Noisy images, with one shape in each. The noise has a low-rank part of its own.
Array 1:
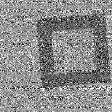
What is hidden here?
dark square frame
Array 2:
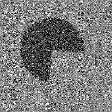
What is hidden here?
dark disc with a wedge cut out
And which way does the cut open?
down and right
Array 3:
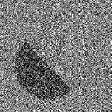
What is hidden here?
dark half disc
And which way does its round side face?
down and left
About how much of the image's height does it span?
half
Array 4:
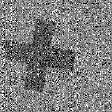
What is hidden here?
dark cross
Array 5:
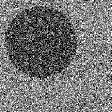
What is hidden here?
dark disc
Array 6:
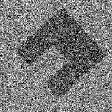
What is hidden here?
dark square with a notch
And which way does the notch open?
down and left
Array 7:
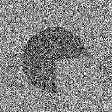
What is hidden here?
dark disc with a wedge cut out
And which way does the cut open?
down and right
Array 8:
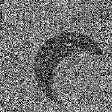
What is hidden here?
dark crescent
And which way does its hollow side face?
down and right
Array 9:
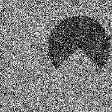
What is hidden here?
dark disc with a wedge cut out
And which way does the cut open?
down
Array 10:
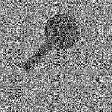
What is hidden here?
dark lollipop
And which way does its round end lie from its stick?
up and right
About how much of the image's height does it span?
half
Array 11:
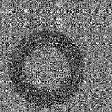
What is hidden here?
dark ring
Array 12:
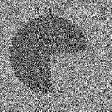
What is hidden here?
dark disc with a wedge cut out
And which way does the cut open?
down and right
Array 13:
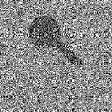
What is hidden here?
dark lollipop
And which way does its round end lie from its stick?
up and left
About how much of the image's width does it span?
half
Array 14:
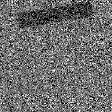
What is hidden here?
dark bar
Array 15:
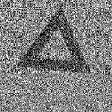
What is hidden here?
dark triangle frame
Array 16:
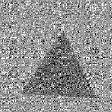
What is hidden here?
dark triangle
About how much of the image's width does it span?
two thirds
